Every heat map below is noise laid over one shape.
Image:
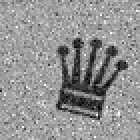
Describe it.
dark chess queen
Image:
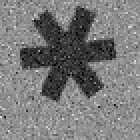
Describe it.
dark asterisk
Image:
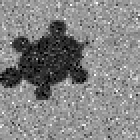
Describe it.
dark turtle
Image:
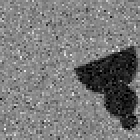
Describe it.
dark chess pawn
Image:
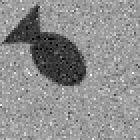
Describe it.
dark fish
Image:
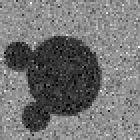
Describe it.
dark bear's head
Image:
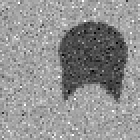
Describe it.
dark cat's head
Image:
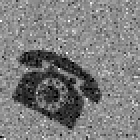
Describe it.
dark telephone
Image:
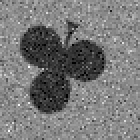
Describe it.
dark club
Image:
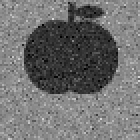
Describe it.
dark apple
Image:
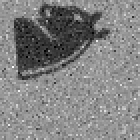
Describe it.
dark chess knight
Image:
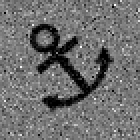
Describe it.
dark anchor
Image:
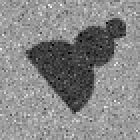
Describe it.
dark chess pawn
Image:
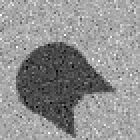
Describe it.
dark cat's head
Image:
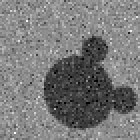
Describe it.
dark bear's head
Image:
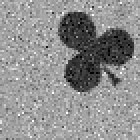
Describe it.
dark club
